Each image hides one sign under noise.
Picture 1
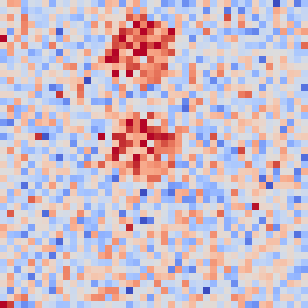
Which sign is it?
colon
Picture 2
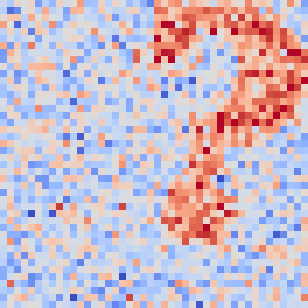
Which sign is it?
question mark
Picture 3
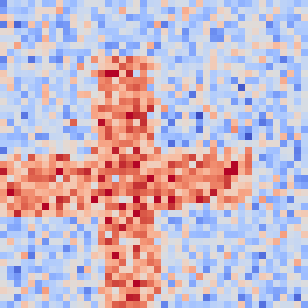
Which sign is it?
plus sign
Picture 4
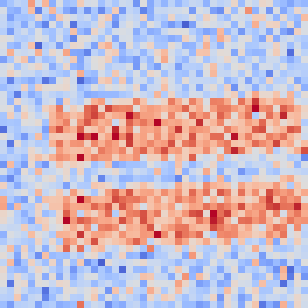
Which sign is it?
equals sign
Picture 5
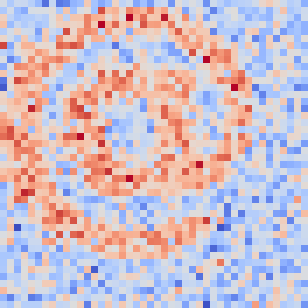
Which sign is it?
at sign
